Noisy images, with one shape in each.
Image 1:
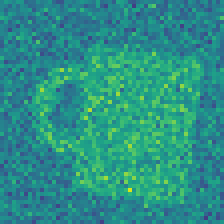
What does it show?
light cup
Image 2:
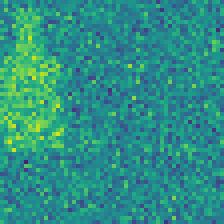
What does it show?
light bottle
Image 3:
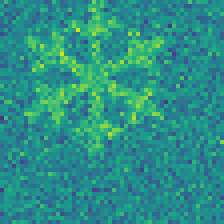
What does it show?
light snowflake
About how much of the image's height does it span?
two thirds
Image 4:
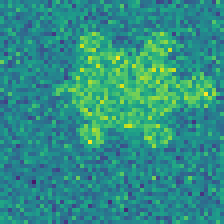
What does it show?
light turtle
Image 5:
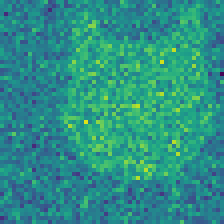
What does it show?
light cat's head
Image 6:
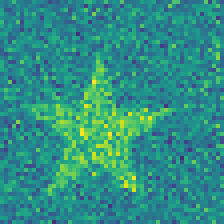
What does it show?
light star
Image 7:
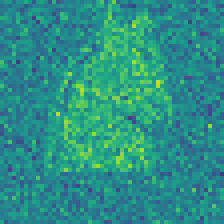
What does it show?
light chess knight
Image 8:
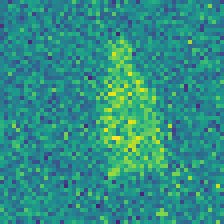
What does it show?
light bottle
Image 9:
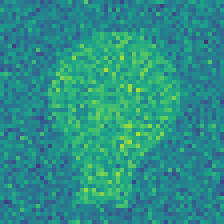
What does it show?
light light bulb
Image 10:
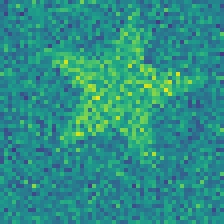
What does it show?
light star
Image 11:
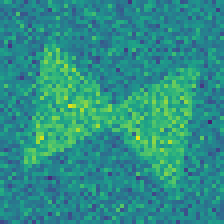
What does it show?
light bow tie
